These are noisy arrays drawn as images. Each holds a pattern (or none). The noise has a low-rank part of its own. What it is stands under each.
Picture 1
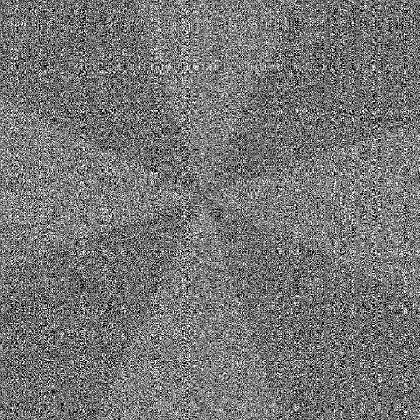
spokes from one point
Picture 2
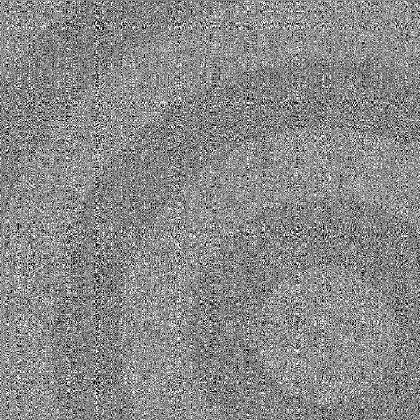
rings round one point
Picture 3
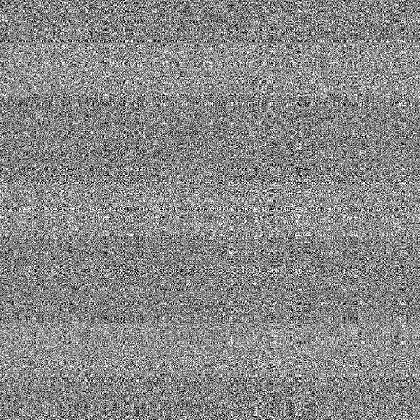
horizontal stripes
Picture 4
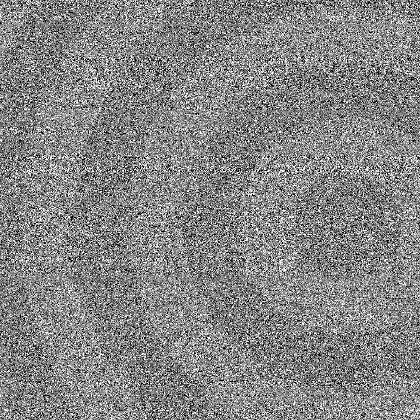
rings round one point
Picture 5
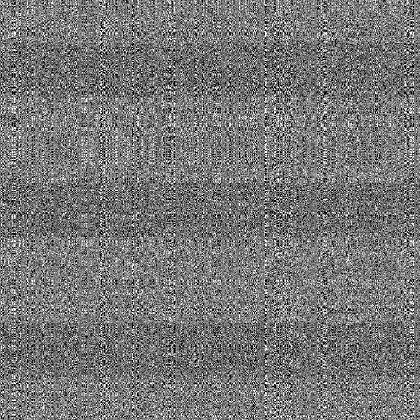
horizontal stripes
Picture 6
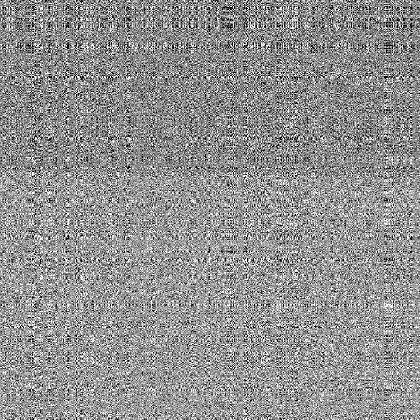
a sharp edge
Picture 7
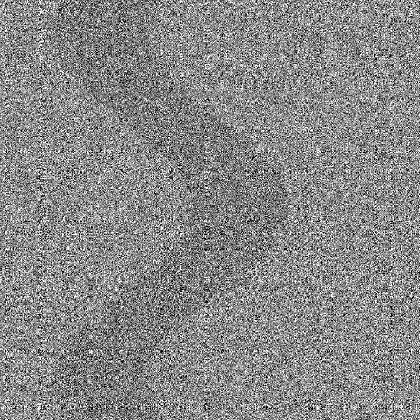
a wavy band
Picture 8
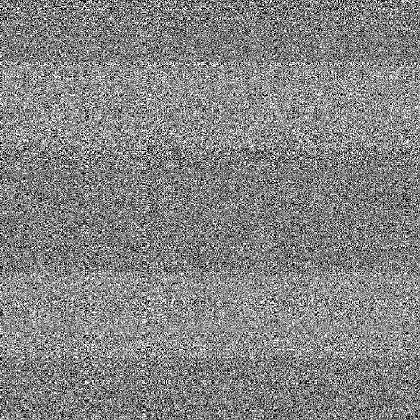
horizontal stripes
